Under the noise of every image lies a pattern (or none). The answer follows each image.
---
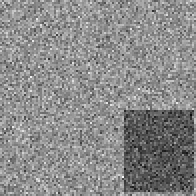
one block
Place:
bottom right
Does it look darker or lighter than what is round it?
darker
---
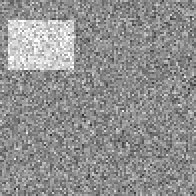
one block
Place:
top left
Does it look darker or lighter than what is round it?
lighter
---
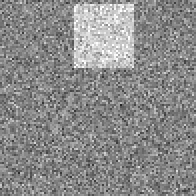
one block
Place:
top middle
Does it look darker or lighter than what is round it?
lighter
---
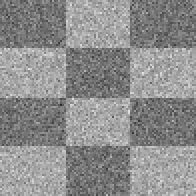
a checkerboard
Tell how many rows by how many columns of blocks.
4 by 3
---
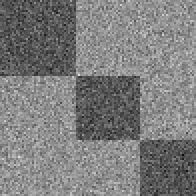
blocks along the diagonal
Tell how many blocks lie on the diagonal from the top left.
3
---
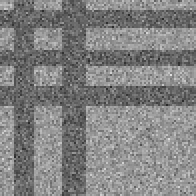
bands of rows crossing bands of columns
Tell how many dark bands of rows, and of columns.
3 and 2
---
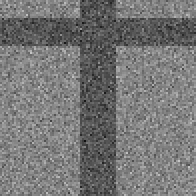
bands of rows crossing bands of columns
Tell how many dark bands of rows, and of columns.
1 and 1
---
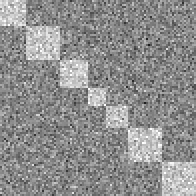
blocks along the diagonal
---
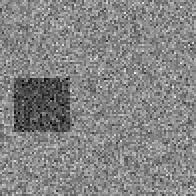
one block
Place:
middle left
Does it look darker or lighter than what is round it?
darker
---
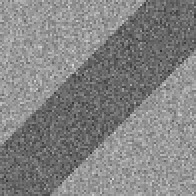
a diagonal band
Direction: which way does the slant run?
bottom left to top right
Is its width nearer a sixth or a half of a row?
a half
